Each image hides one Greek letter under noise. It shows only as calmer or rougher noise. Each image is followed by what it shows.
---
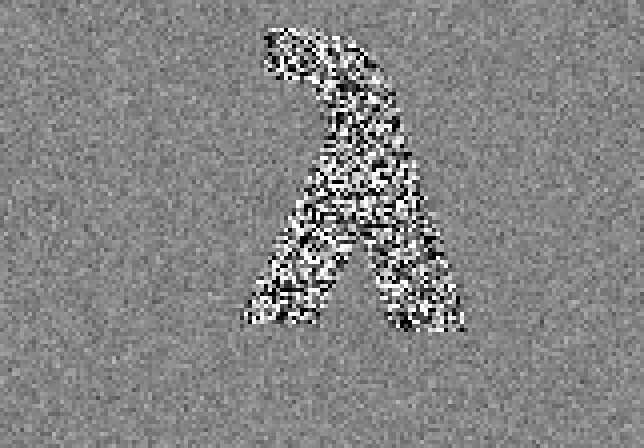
lambda
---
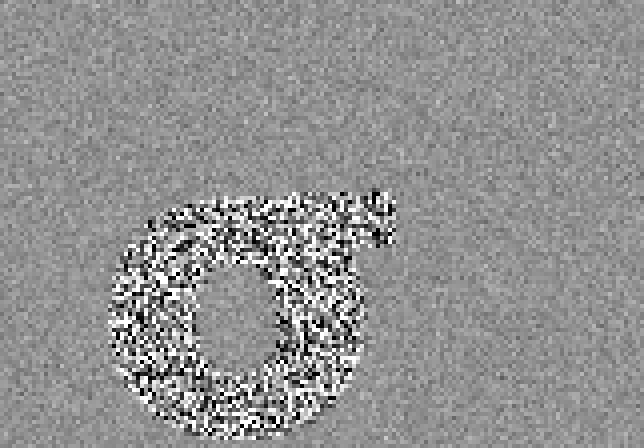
sigma
